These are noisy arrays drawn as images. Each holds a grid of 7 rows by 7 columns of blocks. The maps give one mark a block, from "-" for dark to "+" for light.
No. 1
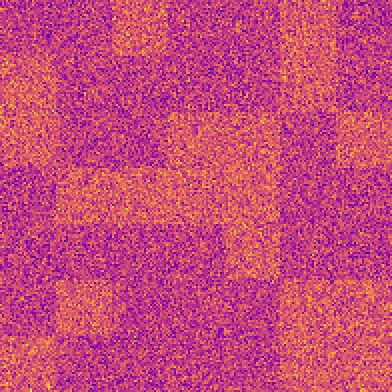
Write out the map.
- - + - - + -
+ - - - - + -
+ - - + + - +
- + + + + - -
- - - - + - -
- + - - - + +
+ - - - - + +
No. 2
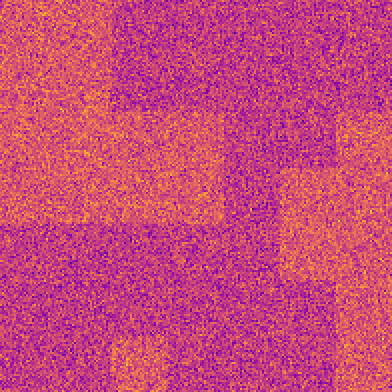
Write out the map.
+ + - - - - -
+ + - - - - -
+ + + + - - +
+ + + + - + +
- - - - - + +
- - - - - - +
- - + - - - +
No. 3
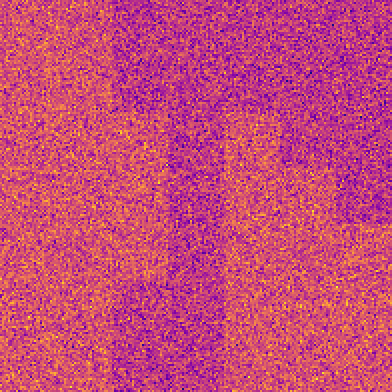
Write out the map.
+ + - - - - -
+ + - - - - -
+ + + - + - -
+ + + - + + -
+ + + - + + +
+ + - - + + +
+ + - - + + +
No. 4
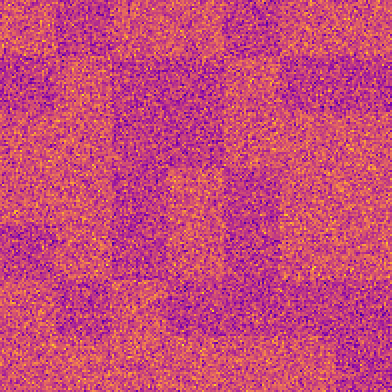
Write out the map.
+ - + + - + +
- + - - + - -
+ + - - + + +
+ + - + - + +
- + - + - + +
+ - + - - - -
+ + + + + + -
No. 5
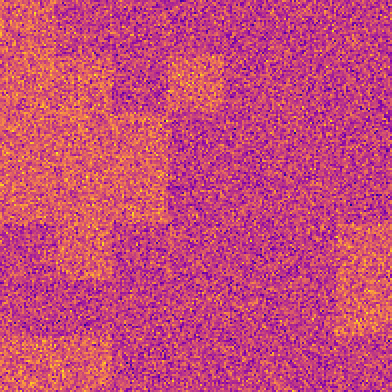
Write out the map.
+ - - - - - -
+ + - + - - -
+ + + - - - -
+ + + - - - -
- + - - - - +
- - - - - - +
+ + - - - - -
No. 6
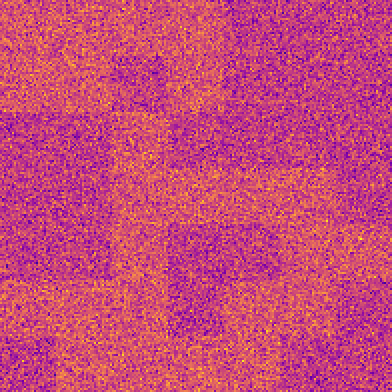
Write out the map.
+ + + + - - -
+ + - + - - -
- - + - - - -
- - + + + + -
- - + - - + +
+ + + - + + -
- + + + + - -
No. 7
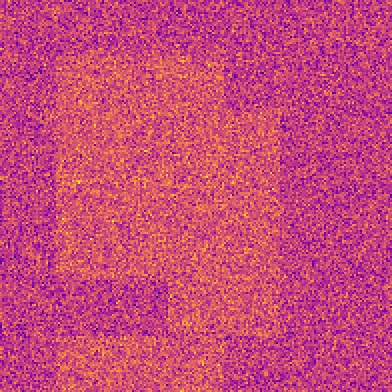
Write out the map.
- - - - - - -
- + + + - - -
- + + + + - -
- + + + + - -
- + + + + - -
- - - + + - -
- + + + - - -
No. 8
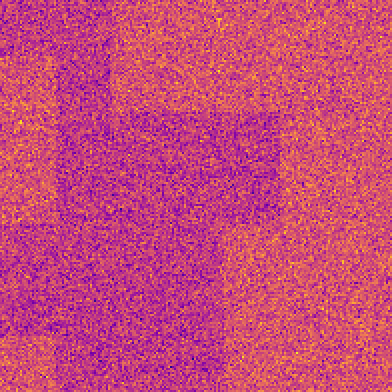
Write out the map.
- - + + + + +
+ - + + + + +
+ - - - - + +
+ - - - - + +
- - - - + + +
- - - - + + +
+ - - - + + +
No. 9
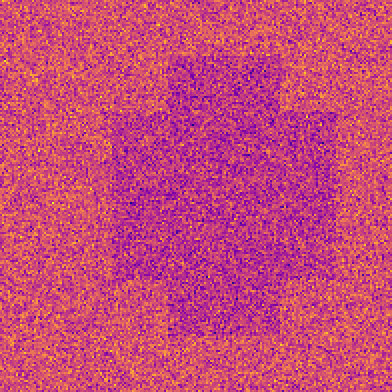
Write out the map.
+ + + + + + +
+ + + - - + +
+ + - - - - +
+ + - - - - +
+ + - - - - +
+ + + - - + +
+ + + + + + +
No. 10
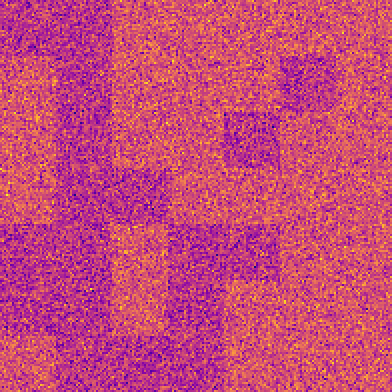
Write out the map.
- - + + + + +
+ - + + + - +
+ - + + - + +
+ - - + + + +
- - + - - + +
- - + - + + +
+ - - - + + +
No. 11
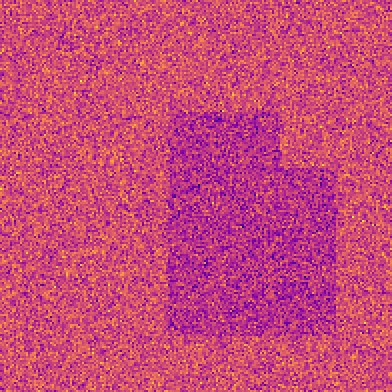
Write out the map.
+ + + + + + +
+ + + + + + +
+ + + - - + +
+ + + - - - +
+ + + - - - +
+ + + - - - +
+ + + + + + +
